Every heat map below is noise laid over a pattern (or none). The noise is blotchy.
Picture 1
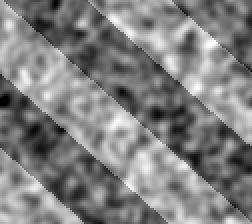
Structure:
diagonal stripes
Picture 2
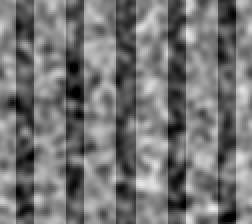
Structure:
vertical stripes
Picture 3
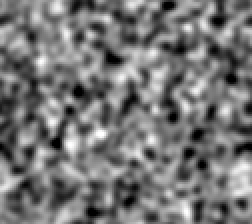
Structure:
only noise
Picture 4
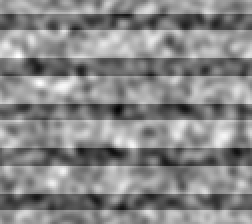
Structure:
horizontal stripes
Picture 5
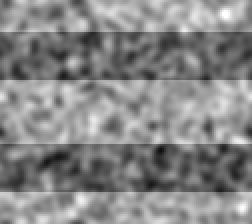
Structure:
horizontal stripes
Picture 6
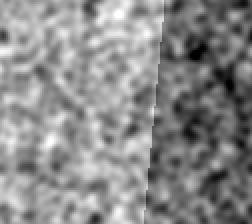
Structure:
a sharp edge
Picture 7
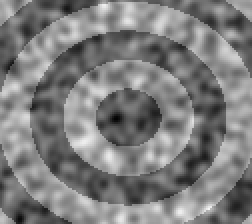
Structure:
rings round one point
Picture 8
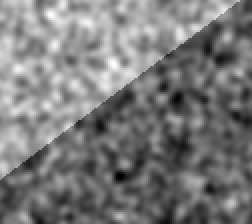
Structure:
a sharp edge
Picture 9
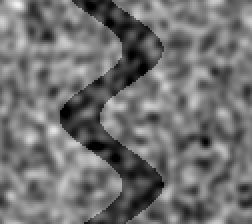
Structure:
a wavy band
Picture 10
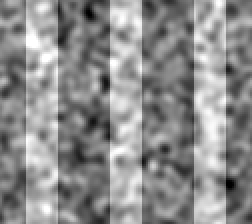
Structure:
vertical stripes
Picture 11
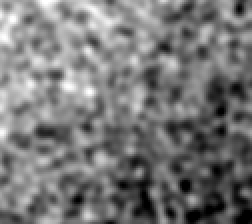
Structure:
a smooth slope
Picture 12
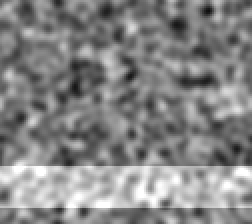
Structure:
one horizontal stripe
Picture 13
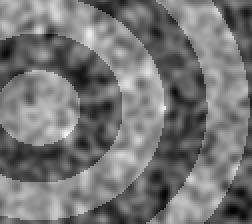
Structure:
rings round one point
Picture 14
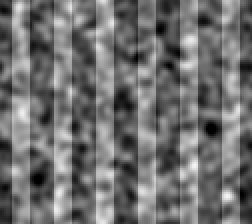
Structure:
vertical stripes
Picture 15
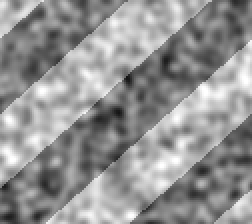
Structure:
diagonal stripes
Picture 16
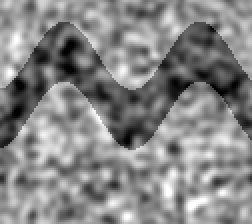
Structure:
a wavy band
